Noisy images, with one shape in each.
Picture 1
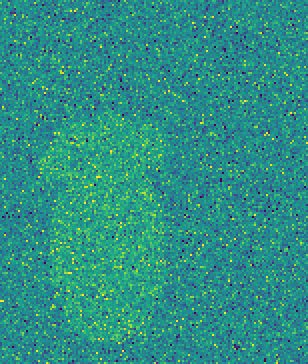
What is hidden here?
light footprint
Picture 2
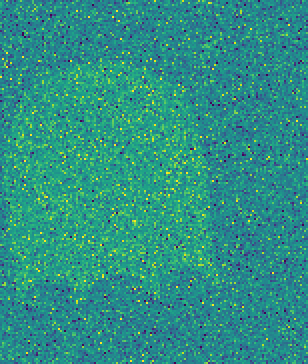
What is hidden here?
light ghost
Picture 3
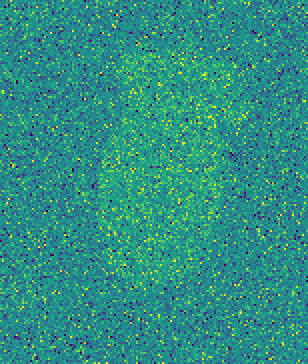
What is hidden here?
light footprint
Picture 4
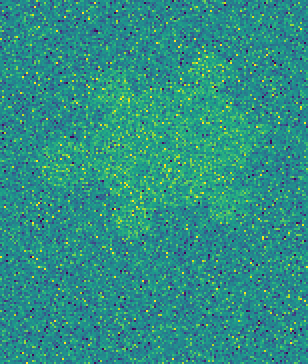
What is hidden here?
light turtle
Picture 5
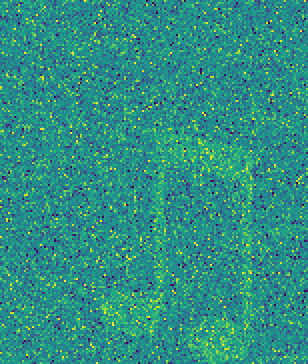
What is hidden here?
light pair of musical notes
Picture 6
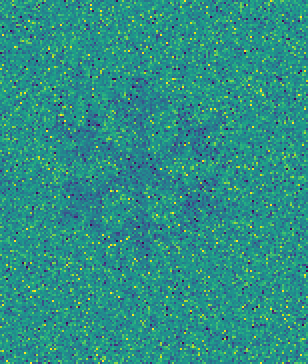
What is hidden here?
dark snowflake
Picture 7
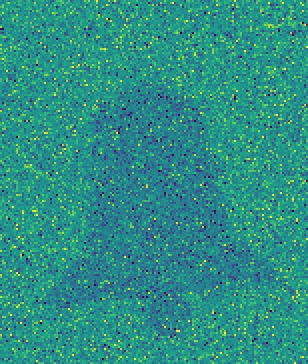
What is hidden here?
dark bell
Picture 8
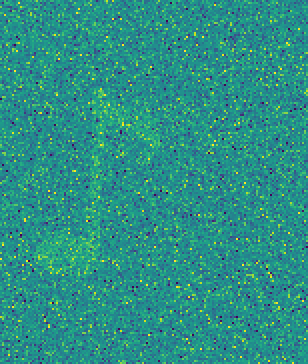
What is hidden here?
light musical note
